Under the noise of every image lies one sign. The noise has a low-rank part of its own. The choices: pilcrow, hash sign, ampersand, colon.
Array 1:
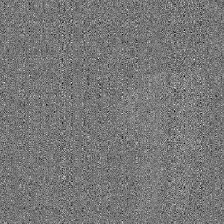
light pilcrow
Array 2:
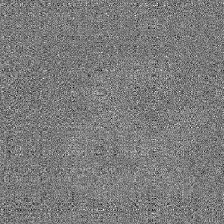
light ampersand
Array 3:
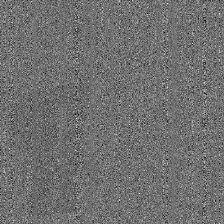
dark pilcrow
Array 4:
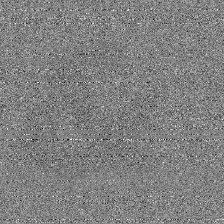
dark ampersand
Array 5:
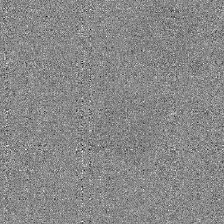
dark colon
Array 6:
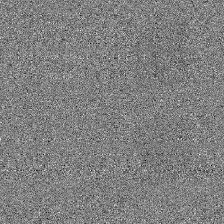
dark colon
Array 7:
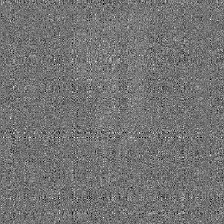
light pilcrow
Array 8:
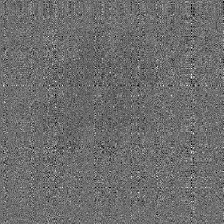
dark hash sign
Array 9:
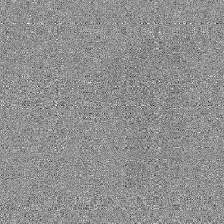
dark pilcrow
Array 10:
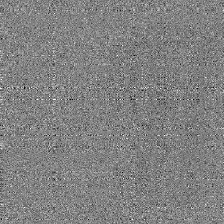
dark pilcrow
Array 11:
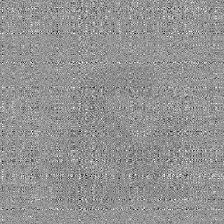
dark ampersand
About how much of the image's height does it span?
two thirds
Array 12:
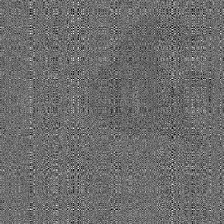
dark ampersand
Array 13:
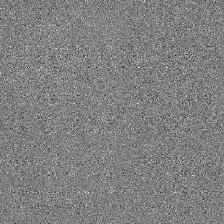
light pilcrow
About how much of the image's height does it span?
nearly all
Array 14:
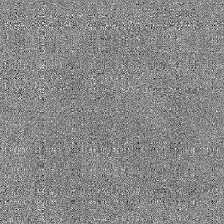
dark ampersand
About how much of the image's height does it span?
nearly all
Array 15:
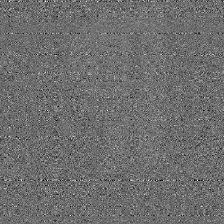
light pilcrow
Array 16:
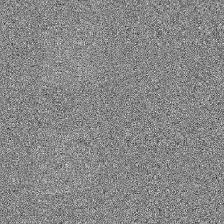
light colon
